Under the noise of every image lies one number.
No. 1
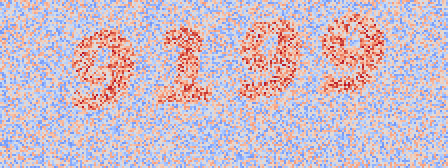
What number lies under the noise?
9199
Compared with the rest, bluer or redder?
redder
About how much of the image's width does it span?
two thirds
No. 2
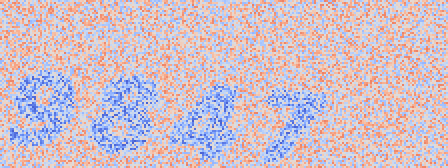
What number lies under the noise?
9847
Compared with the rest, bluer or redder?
bluer
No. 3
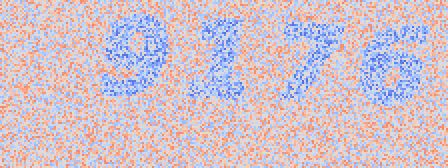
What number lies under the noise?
9176
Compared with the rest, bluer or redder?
bluer
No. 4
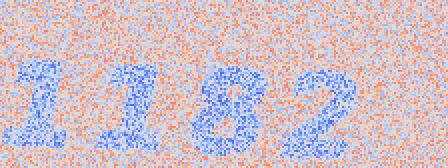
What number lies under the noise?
1182
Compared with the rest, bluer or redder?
bluer
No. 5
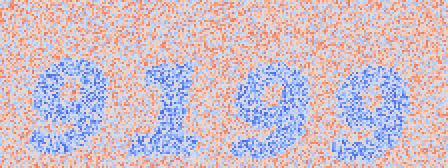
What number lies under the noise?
9199
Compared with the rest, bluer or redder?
bluer
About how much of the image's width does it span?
nearly all
